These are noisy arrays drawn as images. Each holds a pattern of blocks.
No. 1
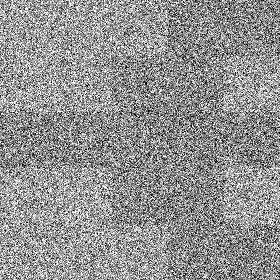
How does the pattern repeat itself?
top and bottom mirror each other
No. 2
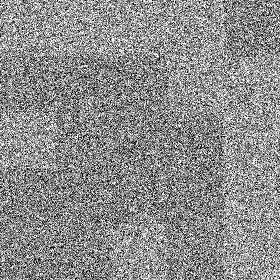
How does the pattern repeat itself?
mirrored about the diagonal from the bottom left
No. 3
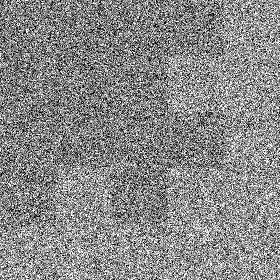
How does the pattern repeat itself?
mirrored about the diagonal from the top left
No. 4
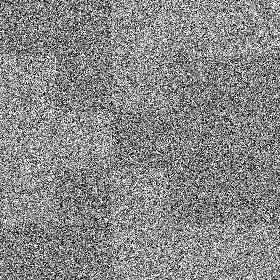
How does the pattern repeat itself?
top and bottom mirror each other
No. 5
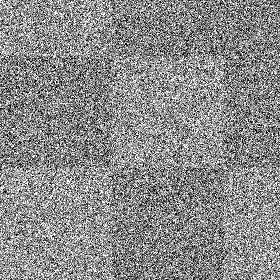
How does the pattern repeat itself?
mirrored about the diagonal from the bottom left
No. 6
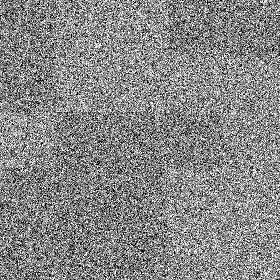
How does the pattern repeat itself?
no symmetry
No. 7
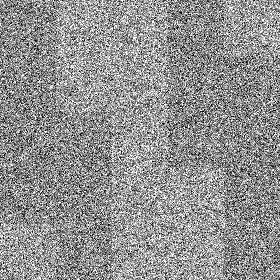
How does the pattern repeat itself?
the same after a half turn
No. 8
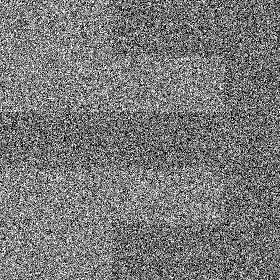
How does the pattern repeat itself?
top and bottom mirror each other
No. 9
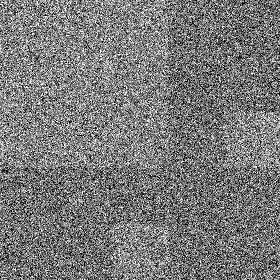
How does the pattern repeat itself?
mirrored about the diagonal from the top left
